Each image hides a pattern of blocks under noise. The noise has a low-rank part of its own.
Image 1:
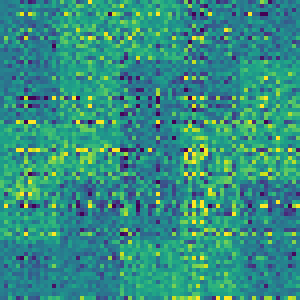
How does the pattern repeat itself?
the same after a half turn
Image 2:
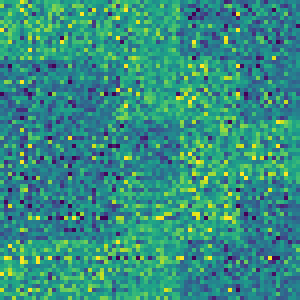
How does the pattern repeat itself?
top and bottom mirror each other
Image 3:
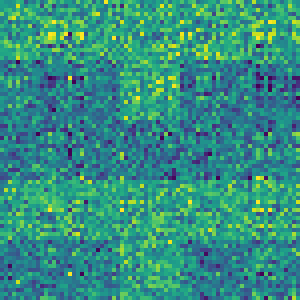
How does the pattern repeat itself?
left and right mirror each other
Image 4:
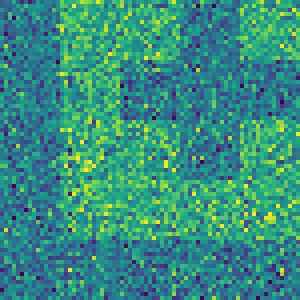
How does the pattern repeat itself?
mirrored about the diagonal from the bottom left
